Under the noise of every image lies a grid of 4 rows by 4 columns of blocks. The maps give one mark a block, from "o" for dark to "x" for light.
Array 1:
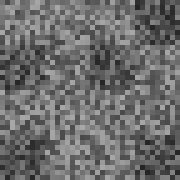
x x x o
o x o x
x x x x
o x x o
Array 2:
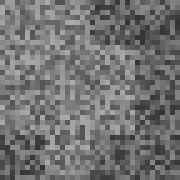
x x o o
x x x o
x x x o
o x o o
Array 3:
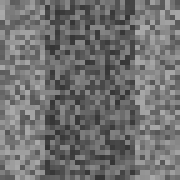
x o o x
x o o x
x o o x
x o o x
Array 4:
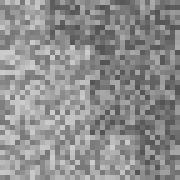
x o o o
x x o o
x x o o
x x x o
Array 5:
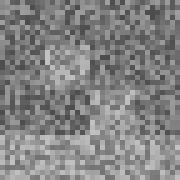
o o o o
o x o o
o o x o
x x x x
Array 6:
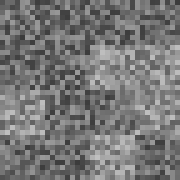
o o o o
o o x x
x o o x
o o x o
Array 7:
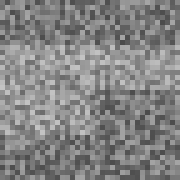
o o o o
x x x x
x x o o
o o o o
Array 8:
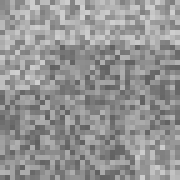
x x x x
x o o o
o o o o
o o o x
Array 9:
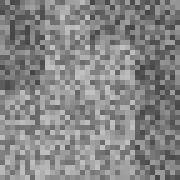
o x o o
o x x o
x x x o
x x x o
